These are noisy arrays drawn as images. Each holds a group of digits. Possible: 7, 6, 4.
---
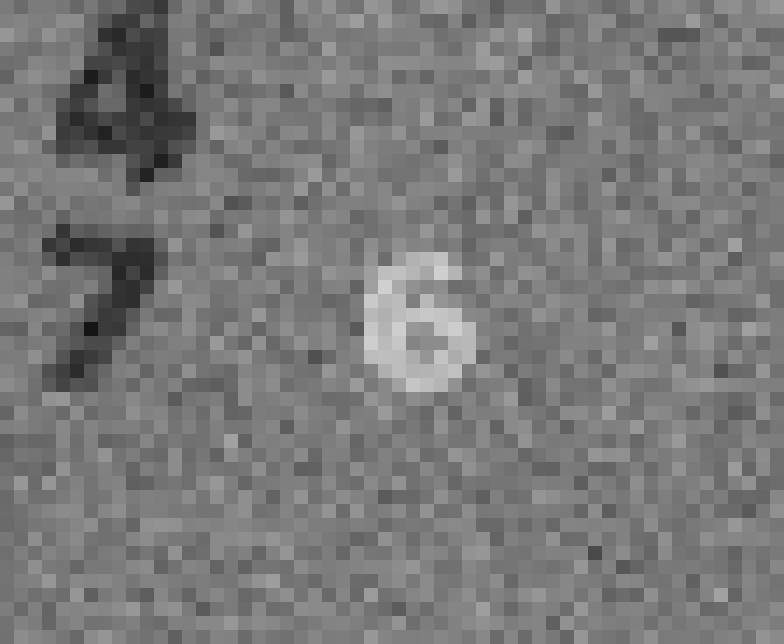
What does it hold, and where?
top left: dark 4; middle left: dark 7; centre: light 6
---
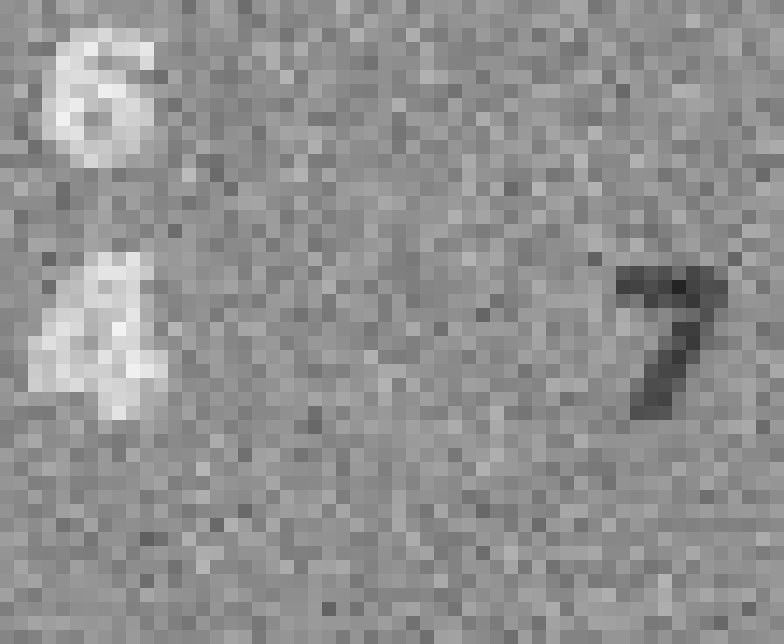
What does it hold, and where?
top left: light 6; middle left: light 4; middle right: dark 7
